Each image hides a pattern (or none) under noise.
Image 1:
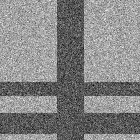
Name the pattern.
bands of rows crossing bands of columns
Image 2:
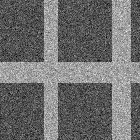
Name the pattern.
bands of rows crossing bands of columns
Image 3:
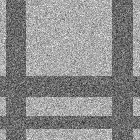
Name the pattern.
bands of rows crossing bands of columns
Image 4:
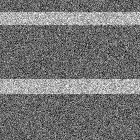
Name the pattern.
bands of rows
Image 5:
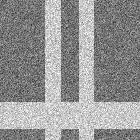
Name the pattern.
bands of rows crossing bands of columns
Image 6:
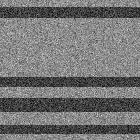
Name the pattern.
bands of rows
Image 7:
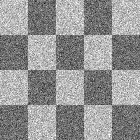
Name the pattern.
a checkerboard
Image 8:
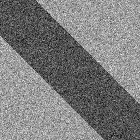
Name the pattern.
a diagonal band
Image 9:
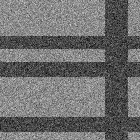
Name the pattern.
bands of rows crossing bands of columns
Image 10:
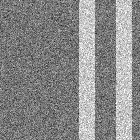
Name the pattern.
bands of columns
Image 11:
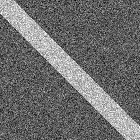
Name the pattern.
a diagonal band
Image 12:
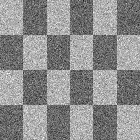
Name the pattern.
a checkerboard
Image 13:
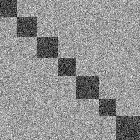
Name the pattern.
blocks along the diagonal
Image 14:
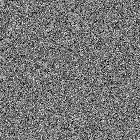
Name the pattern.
only noise
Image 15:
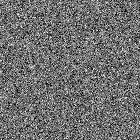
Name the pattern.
only noise
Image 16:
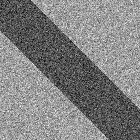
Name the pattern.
a diagonal band
